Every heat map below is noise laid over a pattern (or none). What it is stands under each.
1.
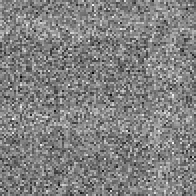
bands of rows crossing bands of columns
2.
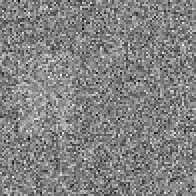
one block
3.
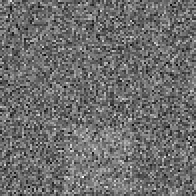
one block
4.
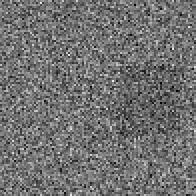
one block
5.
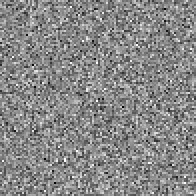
only noise
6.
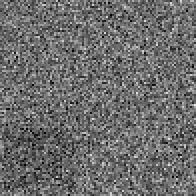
one block
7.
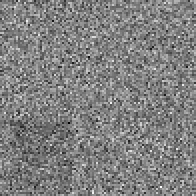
one block
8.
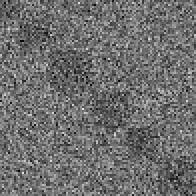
blocks along the diagonal
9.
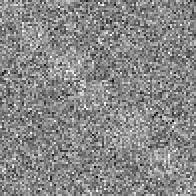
blocks along the diagonal
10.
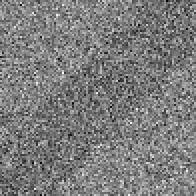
a diagonal band
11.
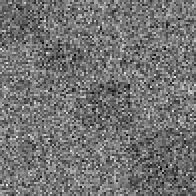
blocks along the diagonal
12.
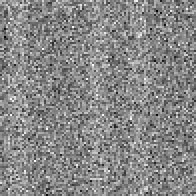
bands of columns
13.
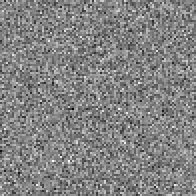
only noise
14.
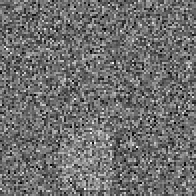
one block
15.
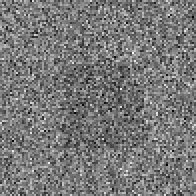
one block
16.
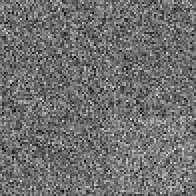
one block
